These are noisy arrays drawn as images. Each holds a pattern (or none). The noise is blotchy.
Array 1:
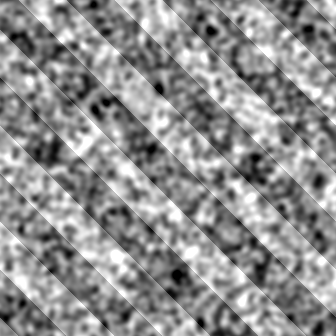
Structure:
diagonal stripes
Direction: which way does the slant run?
top left to bottom right
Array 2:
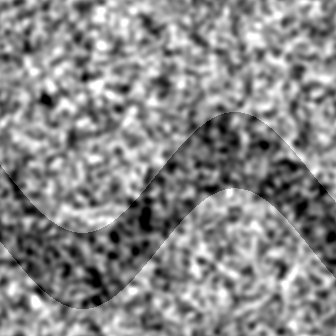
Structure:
a wavy band
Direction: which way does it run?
left to right
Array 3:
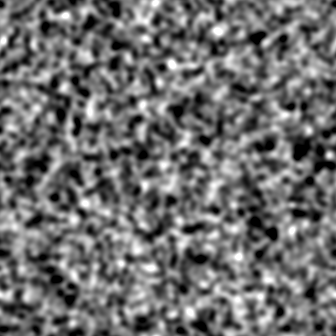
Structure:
only noise
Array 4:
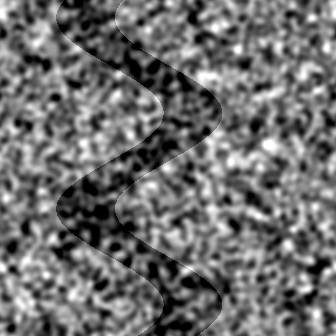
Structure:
a wavy band
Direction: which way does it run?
top to bottom
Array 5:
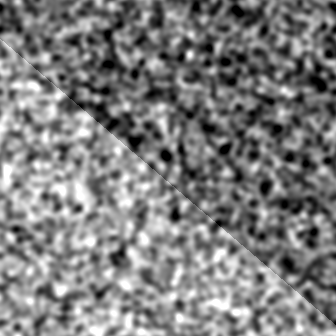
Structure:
a sharp edge
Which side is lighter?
bottom left
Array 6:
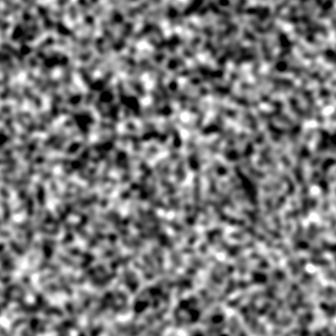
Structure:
only noise
